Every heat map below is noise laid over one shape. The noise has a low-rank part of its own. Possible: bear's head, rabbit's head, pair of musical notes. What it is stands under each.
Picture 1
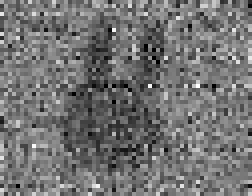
rabbit's head
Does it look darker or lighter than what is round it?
darker
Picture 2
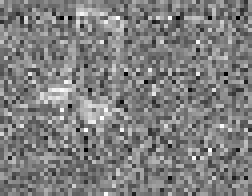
pair of musical notes
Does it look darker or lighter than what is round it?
lighter
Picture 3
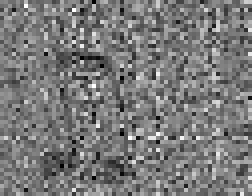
pair of musical notes
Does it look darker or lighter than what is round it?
darker
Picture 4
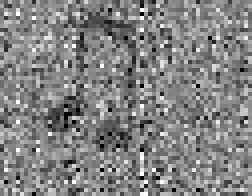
pair of musical notes
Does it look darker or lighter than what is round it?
darker
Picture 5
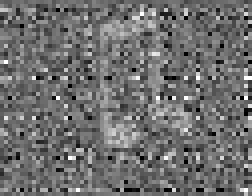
pair of musical notes
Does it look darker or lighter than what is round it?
lighter
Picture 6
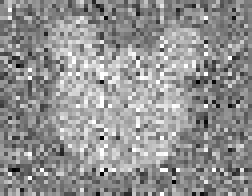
bear's head
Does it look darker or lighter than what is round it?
lighter
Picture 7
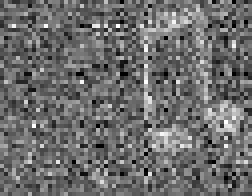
pair of musical notes
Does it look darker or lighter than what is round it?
lighter
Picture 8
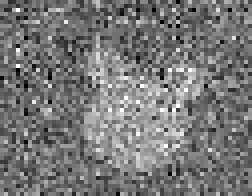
bear's head
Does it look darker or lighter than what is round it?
lighter
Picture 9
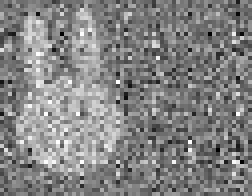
rabbit's head
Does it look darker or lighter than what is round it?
lighter
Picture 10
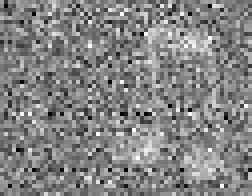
pair of musical notes
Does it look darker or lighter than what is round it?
lighter
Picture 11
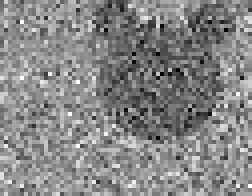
bear's head
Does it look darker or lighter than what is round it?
darker
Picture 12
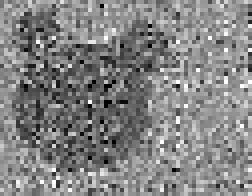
bear's head
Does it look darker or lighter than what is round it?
darker
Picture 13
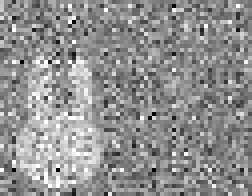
rabbit's head
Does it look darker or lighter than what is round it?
lighter
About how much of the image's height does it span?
two thirds
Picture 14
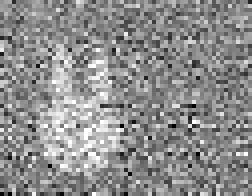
rabbit's head
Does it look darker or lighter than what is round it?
lighter
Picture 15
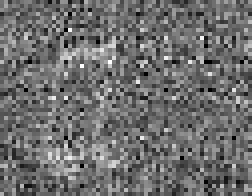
pair of musical notes
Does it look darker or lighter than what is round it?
lighter
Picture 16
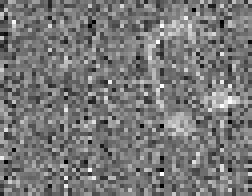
pair of musical notes
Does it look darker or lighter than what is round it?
lighter
